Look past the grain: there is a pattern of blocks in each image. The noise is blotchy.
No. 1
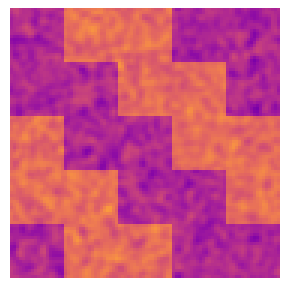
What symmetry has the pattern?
mirrored about the diagonal from the bottom left
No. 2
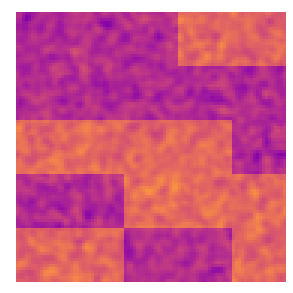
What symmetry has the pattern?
no symmetry
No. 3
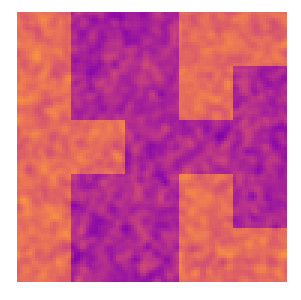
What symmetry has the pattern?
top and bottom mirror each other
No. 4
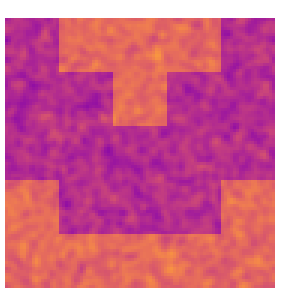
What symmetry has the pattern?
left and right mirror each other
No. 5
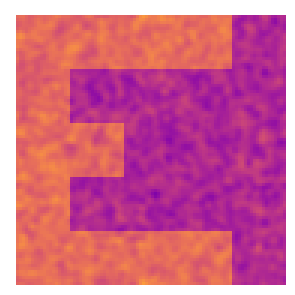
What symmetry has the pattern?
top and bottom mirror each other
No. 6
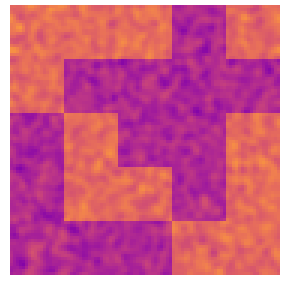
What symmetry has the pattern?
mirrored about the diagonal from the bottom left
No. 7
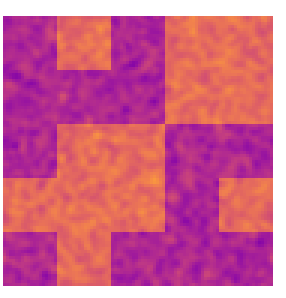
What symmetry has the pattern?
mirrored about the diagonal from the bottom left
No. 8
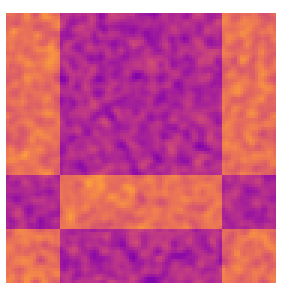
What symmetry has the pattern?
left and right mirror each other
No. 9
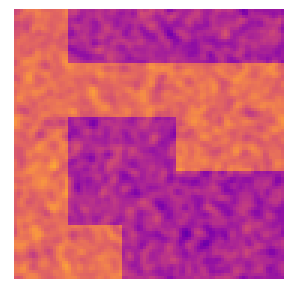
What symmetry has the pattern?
no symmetry
